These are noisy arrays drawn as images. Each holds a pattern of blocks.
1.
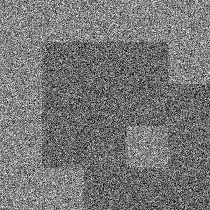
mirrored about the diagonal from the top left
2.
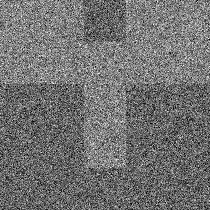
left and right mirror each other
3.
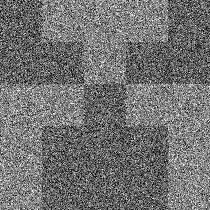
left and right mirror each other
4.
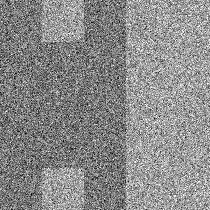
top and bottom mirror each other
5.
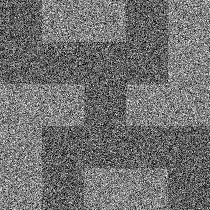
the same after a half turn
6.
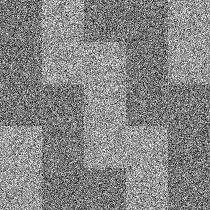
the same after a half turn
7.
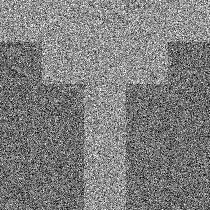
left and right mirror each other
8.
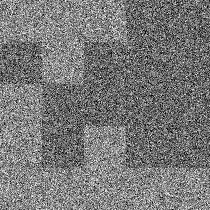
no symmetry
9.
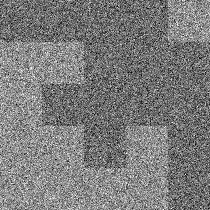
mirrored about the diagonal from the bottom left
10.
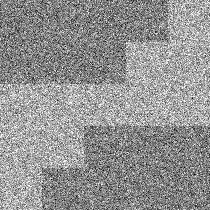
the same after a half turn
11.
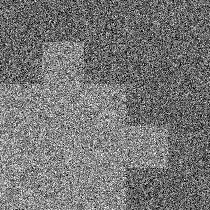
mirrored about the diagonal from the bottom left
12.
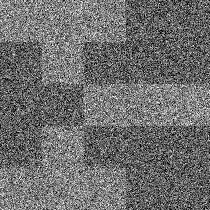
top and bottom mirror each other
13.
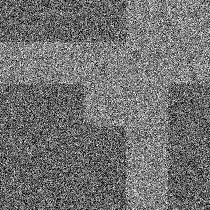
mirrored about the diagonal from the bottom left
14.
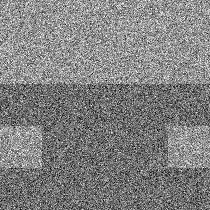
left and right mirror each other
